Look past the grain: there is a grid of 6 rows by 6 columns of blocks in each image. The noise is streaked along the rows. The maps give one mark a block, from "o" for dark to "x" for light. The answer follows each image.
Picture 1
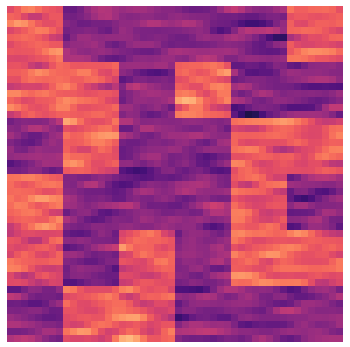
x o o o o x
x x o x o o
o x o o x x
x o o o x o
x o x o x x
o x x o o o
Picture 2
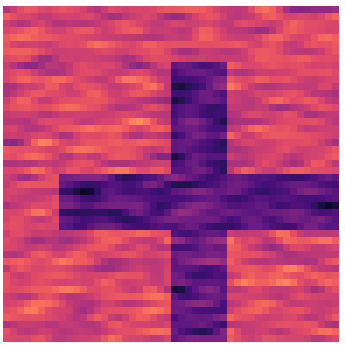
x x x x x x
x x x o x x
x x x o x x
x o o o o o
x x x o x x
x x x o x x
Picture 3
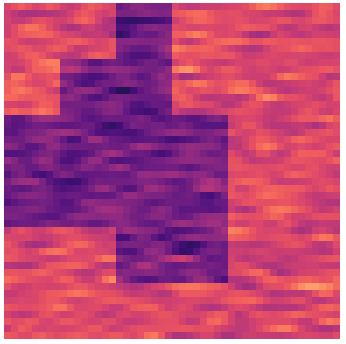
x x o x x x
x o o x x x
o o o o x x
o o o o x x
x x o o x x
x x x x x x
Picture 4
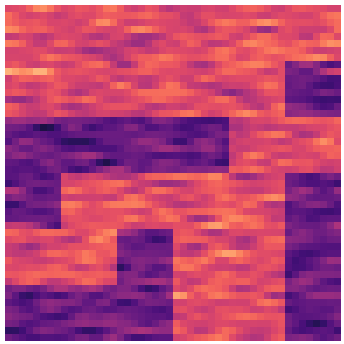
x x x x x x
x x x x x o
o o o o x x
o x x x x o
x x o x x o
o o o x x o
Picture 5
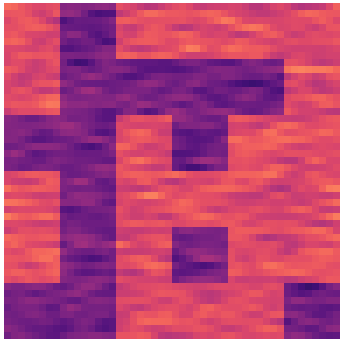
x o x x x x
x o o o o x
o o x o x x
x o x x x x
x o x o x x
o o x x x o
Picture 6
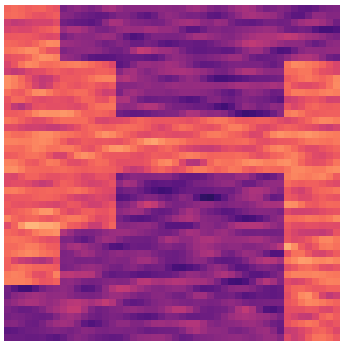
x o o o o o
x x o o o x
x x x x x x
x x o o o x
x o o o o x
o o o o o x
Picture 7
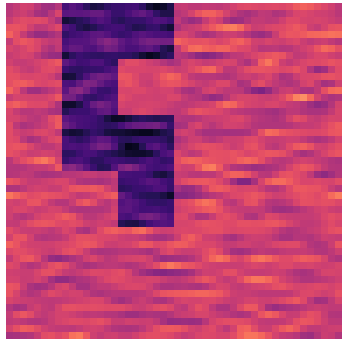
x o o x x x
x o x x x x
x o o x x x
x x o x x x
x x x x x x
x x x x x x
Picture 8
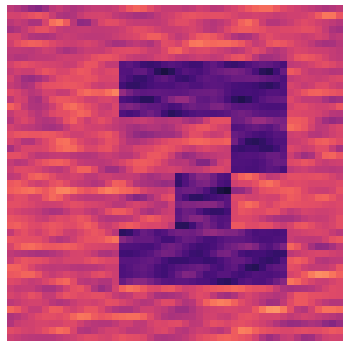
x x x x x x
x x o o o x
x x x x o x
x x x o x x
x x o o o x
x x x x x x
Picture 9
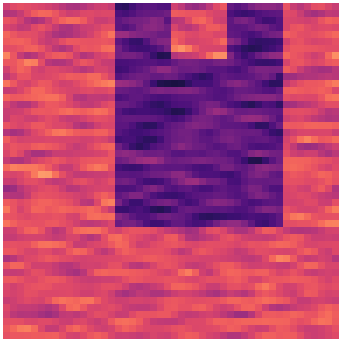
x x o x o x
x x o o o x
x x o o o x
x x o o o x
x x x x x x
x x x x x x
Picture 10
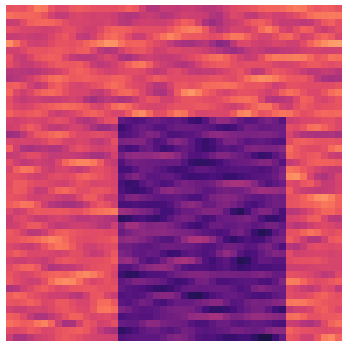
x x x x x x
x x x x x x
x x o o o x
x x o o o x
x x o o o x
x x o o o x
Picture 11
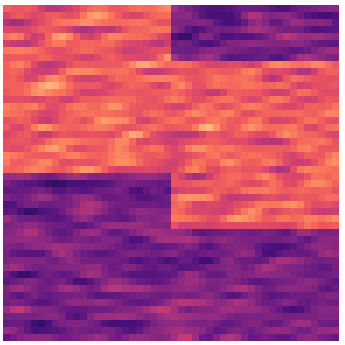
x x x o o o
x x x x x x
x x x x x x
o o o x x x
o o o o o o
o o o o o o
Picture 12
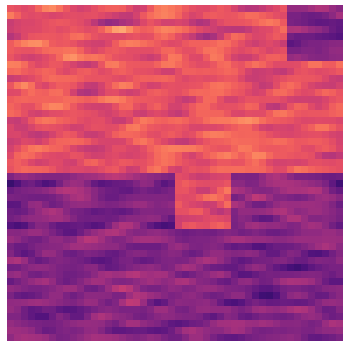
x x x x x o
x x x x x x
x x x x x x
o o o x o o
o o o o o o
o o o o o o
